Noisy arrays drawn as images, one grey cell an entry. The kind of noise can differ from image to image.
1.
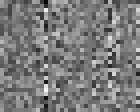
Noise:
columns of uneven size
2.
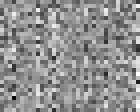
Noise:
columns of uneven size
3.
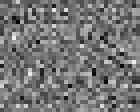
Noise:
low rank plus noise
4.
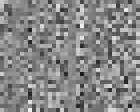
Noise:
columns of uneven size
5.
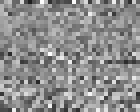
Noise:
rows of uneven size
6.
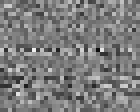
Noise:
rows of uneven size
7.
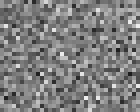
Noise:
independent entries
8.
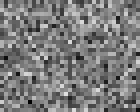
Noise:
independent entries
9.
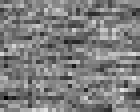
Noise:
streaked along the rows
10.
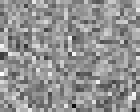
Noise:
low rank plus noise
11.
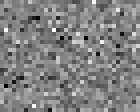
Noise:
heavy tails
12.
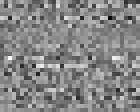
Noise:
rows of uneven size
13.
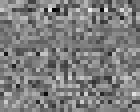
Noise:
rows of uneven size
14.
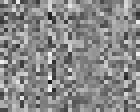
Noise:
columns of uneven size
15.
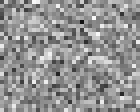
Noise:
independent entries
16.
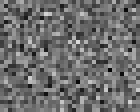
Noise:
independent entries
